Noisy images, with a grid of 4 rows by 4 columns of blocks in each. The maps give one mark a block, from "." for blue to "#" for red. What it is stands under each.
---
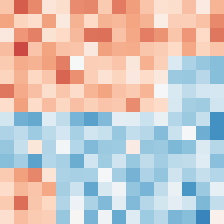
# # # #
# # # .
. . . .
# . . .
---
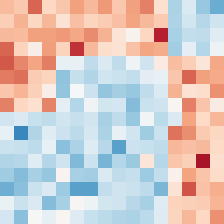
# # # .
# . . #
. . . #
. . . #
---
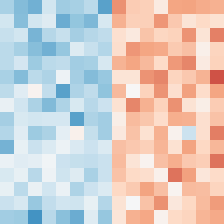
. . # #
. . # #
. . # #
. . # #
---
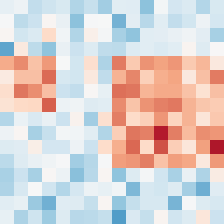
. . . .
# . # #
. . # #
. . . .
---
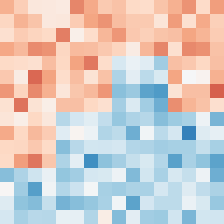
# # # #
# # . #
# . . .
. . . .
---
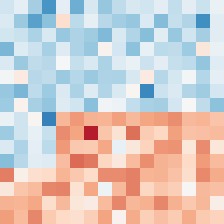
. . . .
. . . .
. # # #
# # # #
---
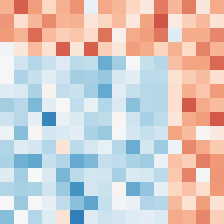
# # # #
. . . #
. . . #
. . . #
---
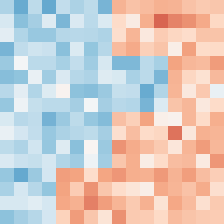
. . # #
. . . #
. . # #
. # # #
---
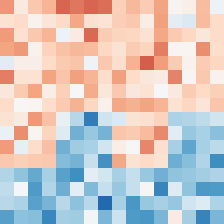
# # # #
# # # #
# . # .
. . . .
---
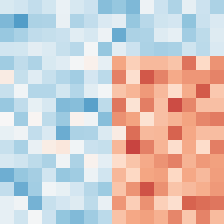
. . . .
. . # #
. . # #
. . # #
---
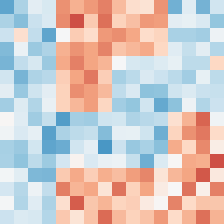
. # # .
. # . .
. . . #
. # # #
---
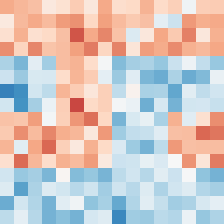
# # # #
. # . .
# # . #
. . . .
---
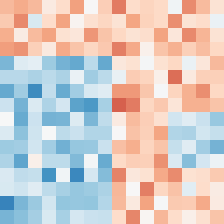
# # # #
. . # #
. . # .
. . # #
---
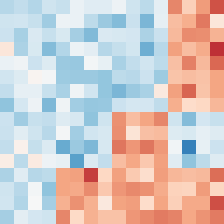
. . . #
. . . #
. . # .
. # # #
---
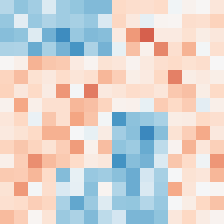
. . # #
# # # #
# # . #
# . . #
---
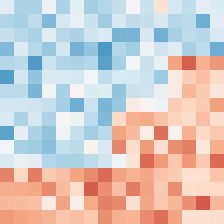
. . . .
. . . #
. . # #
# # # #
